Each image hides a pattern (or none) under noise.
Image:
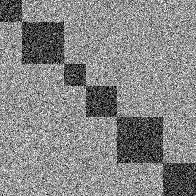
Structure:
blocks along the diagonal
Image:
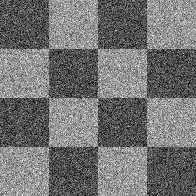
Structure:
a checkerboard
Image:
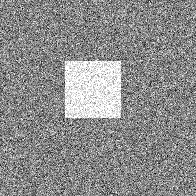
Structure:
one block
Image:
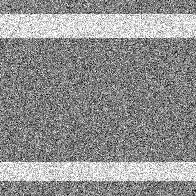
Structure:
bands of rows
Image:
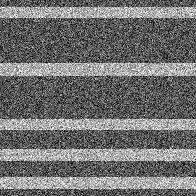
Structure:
bands of rows
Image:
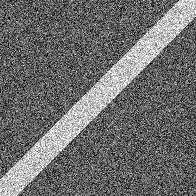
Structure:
a diagonal band
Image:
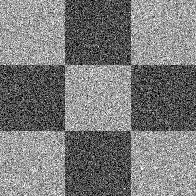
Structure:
a checkerboard
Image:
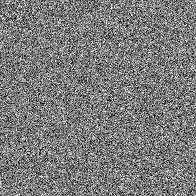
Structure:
only noise
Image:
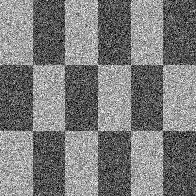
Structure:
a checkerboard
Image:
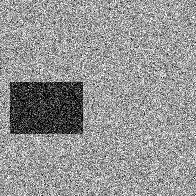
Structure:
one block
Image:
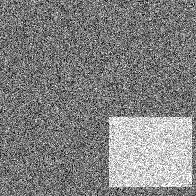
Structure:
one block
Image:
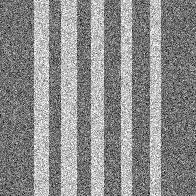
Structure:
bands of columns
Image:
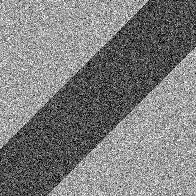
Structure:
a diagonal band
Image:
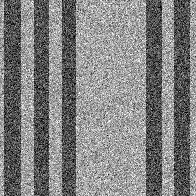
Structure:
bands of columns
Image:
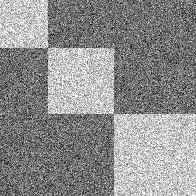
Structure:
blocks along the diagonal
